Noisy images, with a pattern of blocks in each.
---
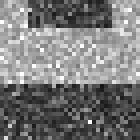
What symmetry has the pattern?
left and right mirror each other
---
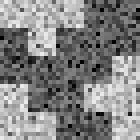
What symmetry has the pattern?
mirrored about the diagonal from the bottom left
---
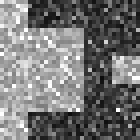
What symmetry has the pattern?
top and bottom mirror each other
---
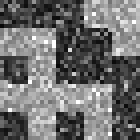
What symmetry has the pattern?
mirrored about the diagonal from the bottom left
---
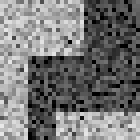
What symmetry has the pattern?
no symmetry
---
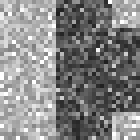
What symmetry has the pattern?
top and bottom mirror each other
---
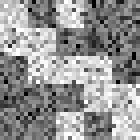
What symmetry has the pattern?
the same after a half turn
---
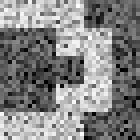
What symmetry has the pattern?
top and bottom mirror each other
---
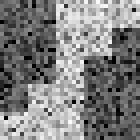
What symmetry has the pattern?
the same after a half turn
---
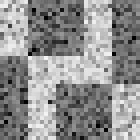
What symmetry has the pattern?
the same after a half turn
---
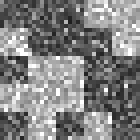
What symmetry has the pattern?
mirrored about the diagonal from the bottom left
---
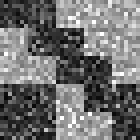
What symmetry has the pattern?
mirrored about the diagonal from the bottom left
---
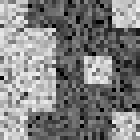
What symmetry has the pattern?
top and bottom mirror each other
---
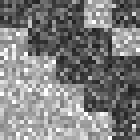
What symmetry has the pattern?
mirrored about the diagonal from the bottom left
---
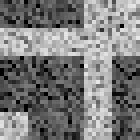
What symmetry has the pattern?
mirrored about the diagonal from the bottom left
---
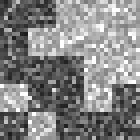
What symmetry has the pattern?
mirrored about the diagonal from the bottom left
